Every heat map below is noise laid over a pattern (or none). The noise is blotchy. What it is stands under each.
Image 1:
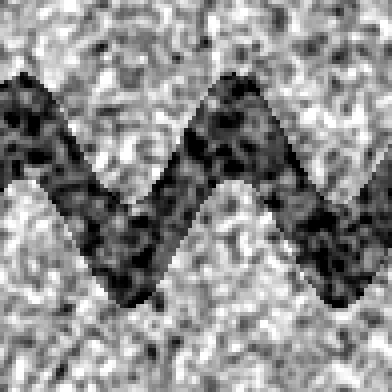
a wavy band
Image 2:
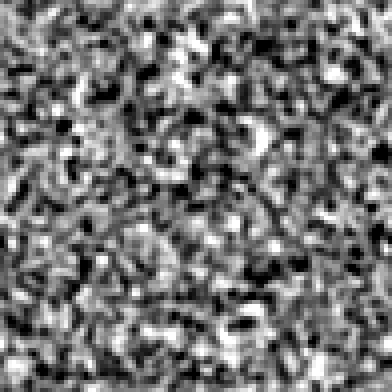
only noise
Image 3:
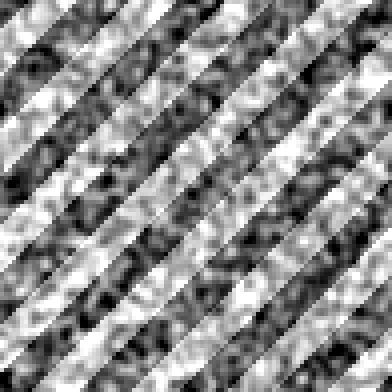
diagonal stripes
